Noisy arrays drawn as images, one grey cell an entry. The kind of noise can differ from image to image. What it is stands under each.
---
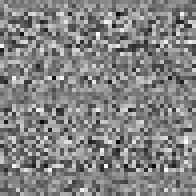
rows of uneven size
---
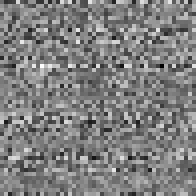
rows of uneven size
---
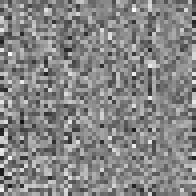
columns of uneven size
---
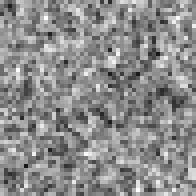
blotchy
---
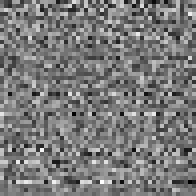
rows of uneven size
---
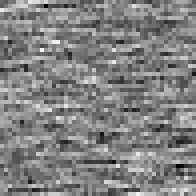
streaked along the rows
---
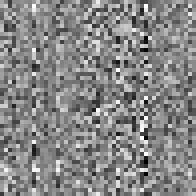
columns of uneven size
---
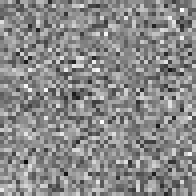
low rank plus noise
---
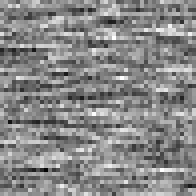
streaked along the rows
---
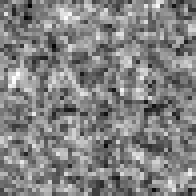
blotchy
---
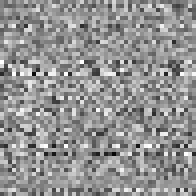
rows of uneven size
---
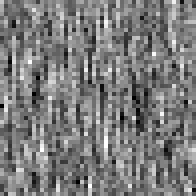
streaked along the columns
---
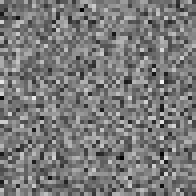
low rank plus noise
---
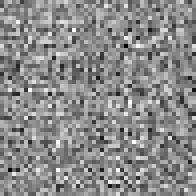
low rank plus noise
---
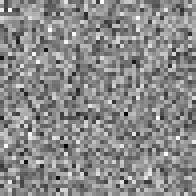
independent entries
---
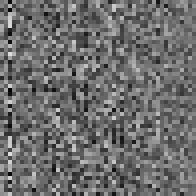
columns of uneven size
